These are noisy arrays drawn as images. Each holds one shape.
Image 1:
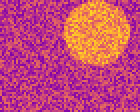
light disc
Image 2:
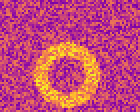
light ring
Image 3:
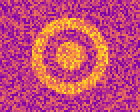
light bullseye
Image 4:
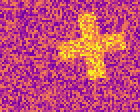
light cross
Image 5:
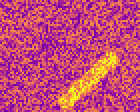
light bar
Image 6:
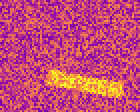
light bar
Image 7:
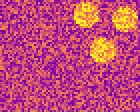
light three dots
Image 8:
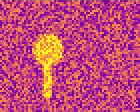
light lollipop
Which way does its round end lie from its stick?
up
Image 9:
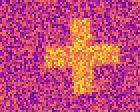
light cross
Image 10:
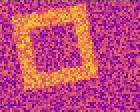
light square frame
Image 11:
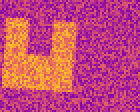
light square with a notch
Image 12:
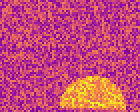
light half disc
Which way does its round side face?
up
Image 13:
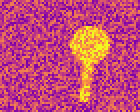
light lollipop
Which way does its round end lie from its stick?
up
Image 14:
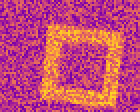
light square frame
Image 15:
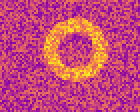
light ring
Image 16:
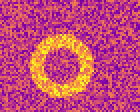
light ring
